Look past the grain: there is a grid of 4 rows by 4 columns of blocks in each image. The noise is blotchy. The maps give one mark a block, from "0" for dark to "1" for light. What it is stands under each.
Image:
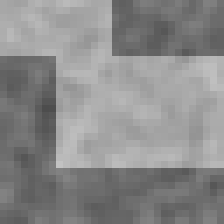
1100
0111
0111
0000
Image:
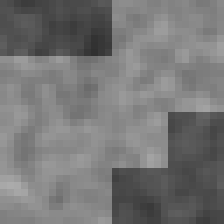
0011
1111
1110
1100
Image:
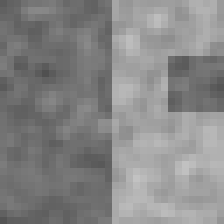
0011
0010
0011
0011
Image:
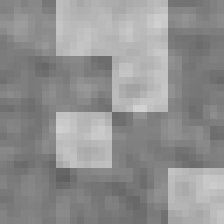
0110
0010
0100
0001
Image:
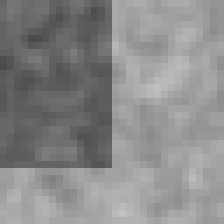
0011
0011
0011
1111
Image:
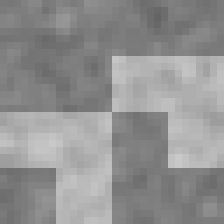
0000
0011
1101
0100
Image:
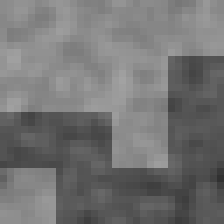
1111
1110
0010
1000
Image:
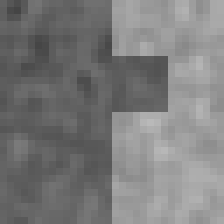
0011
0001
0011
0011
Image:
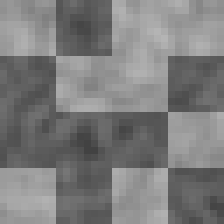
1011
0110
0001
1010
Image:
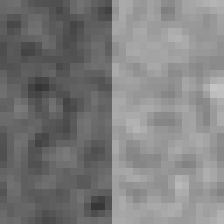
0011
0011
0011
0011
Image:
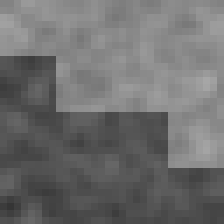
1111
0111
0001
0000
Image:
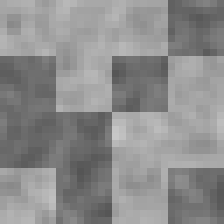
1110
0101
0011
1010
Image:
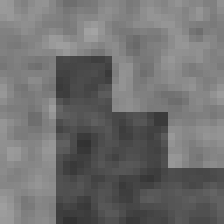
1111
1011
1001
1000
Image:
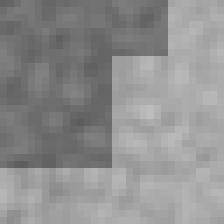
0001
0011
0011
1111
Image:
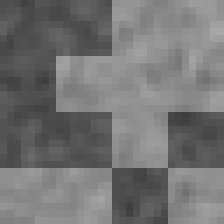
0011
0111
0010
1101
